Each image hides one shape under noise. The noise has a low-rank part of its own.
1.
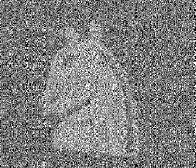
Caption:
light chess knight
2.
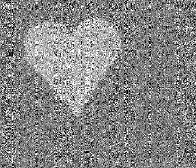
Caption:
light heart
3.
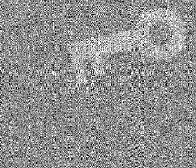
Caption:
light key
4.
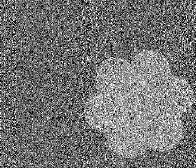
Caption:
light flower
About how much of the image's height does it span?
two thirds
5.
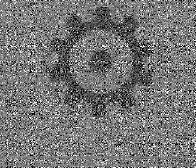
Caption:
dark gear
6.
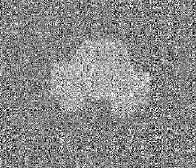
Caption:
light car
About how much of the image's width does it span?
half
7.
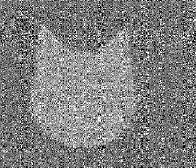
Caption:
light cat's head
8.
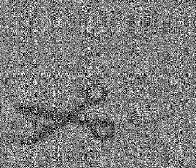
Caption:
dark pair of scissors
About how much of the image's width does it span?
half
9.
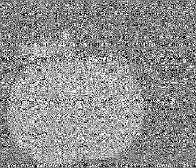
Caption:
light apple
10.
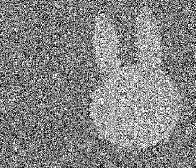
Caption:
light rabbit's head
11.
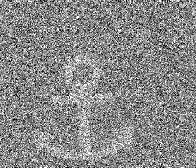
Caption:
light anchor
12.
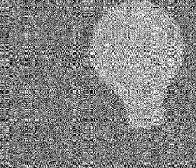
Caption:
light light bulb
